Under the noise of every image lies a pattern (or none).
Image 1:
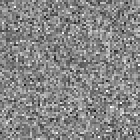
only noise
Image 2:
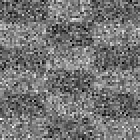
a checkerboard
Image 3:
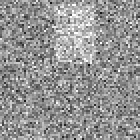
one block
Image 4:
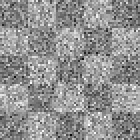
a checkerboard
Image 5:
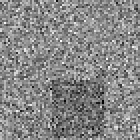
one block
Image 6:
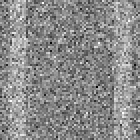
bands of columns
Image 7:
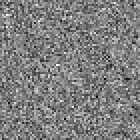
only noise
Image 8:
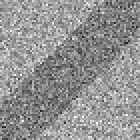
a diagonal band
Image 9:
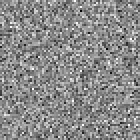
only noise
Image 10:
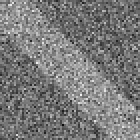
a diagonal band
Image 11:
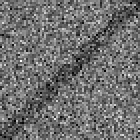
a diagonal band
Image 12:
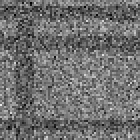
bands of rows crossing bands of columns
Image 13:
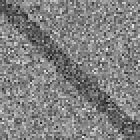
a diagonal band
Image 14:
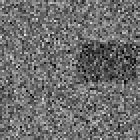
one block
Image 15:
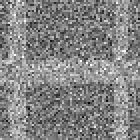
bands of rows crossing bands of columns
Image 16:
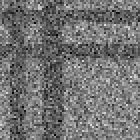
bands of rows crossing bands of columns
